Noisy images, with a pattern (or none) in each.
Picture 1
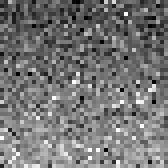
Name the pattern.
a smooth slope
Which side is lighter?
bottom
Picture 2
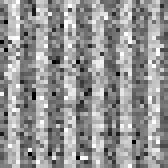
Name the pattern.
vertical stripes
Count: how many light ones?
6
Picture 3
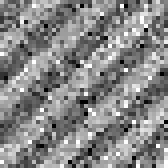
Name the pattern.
diagonal stripes
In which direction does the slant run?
bottom left to top right
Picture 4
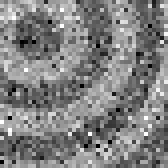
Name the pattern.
rings round one point
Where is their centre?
top left
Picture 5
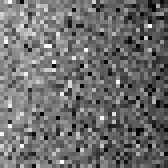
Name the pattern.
a smooth slope
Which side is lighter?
left
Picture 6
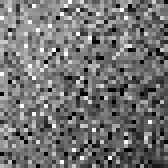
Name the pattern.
a smooth slope
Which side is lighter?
top left
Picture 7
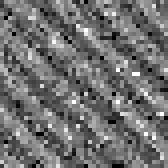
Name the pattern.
diagonal stripes
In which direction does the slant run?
top left to bottom right
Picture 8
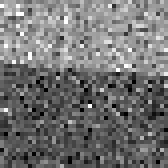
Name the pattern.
a sharp edge
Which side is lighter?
top
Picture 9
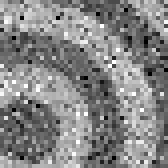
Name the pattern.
rings round one point
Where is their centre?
bottom left
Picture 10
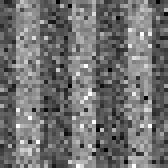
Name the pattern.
vertical stripes
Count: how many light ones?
3
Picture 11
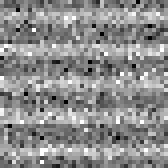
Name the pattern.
horizontal stripes
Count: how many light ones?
5
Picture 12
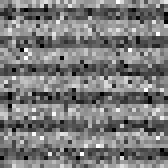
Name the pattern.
horizontal stripes
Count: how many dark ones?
6
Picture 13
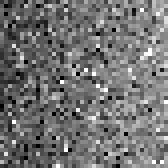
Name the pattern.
a smooth slope
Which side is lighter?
right
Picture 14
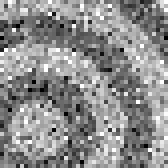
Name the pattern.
rings round one point
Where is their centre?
bottom left
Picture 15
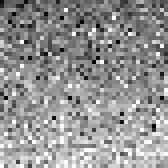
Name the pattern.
a smooth slope
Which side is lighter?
bottom
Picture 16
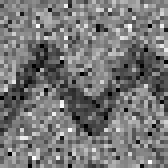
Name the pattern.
a wavy band
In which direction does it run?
left to right
